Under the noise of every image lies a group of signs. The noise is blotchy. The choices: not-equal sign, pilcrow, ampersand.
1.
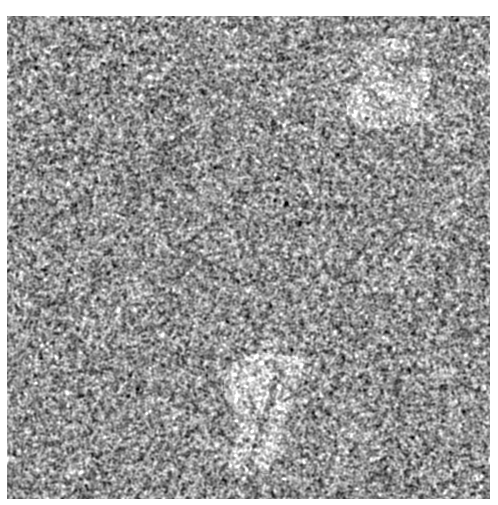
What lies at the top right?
ampersand
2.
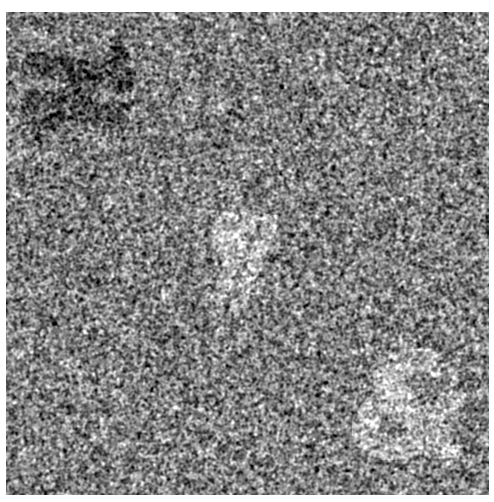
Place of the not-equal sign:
top left
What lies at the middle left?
nothing
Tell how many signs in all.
3
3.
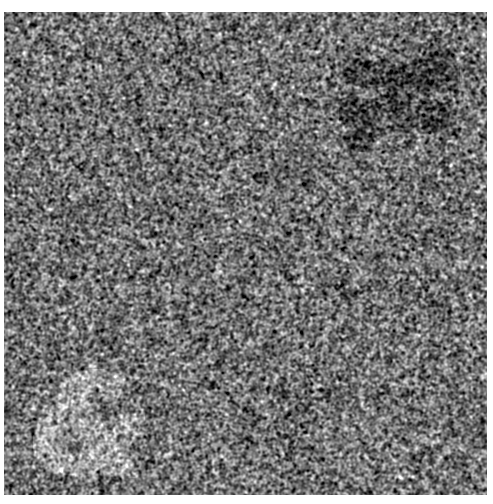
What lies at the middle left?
nothing
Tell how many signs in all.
2
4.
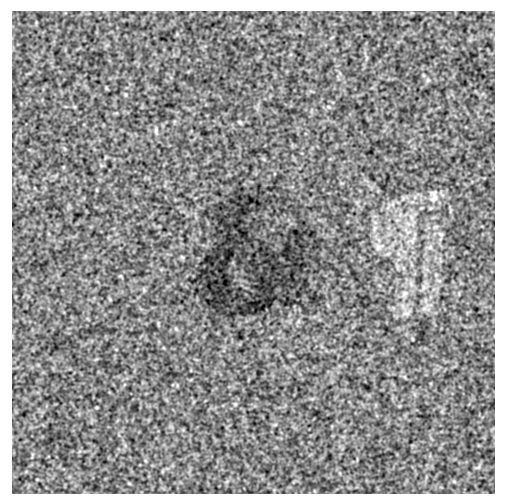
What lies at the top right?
nothing
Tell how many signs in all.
2
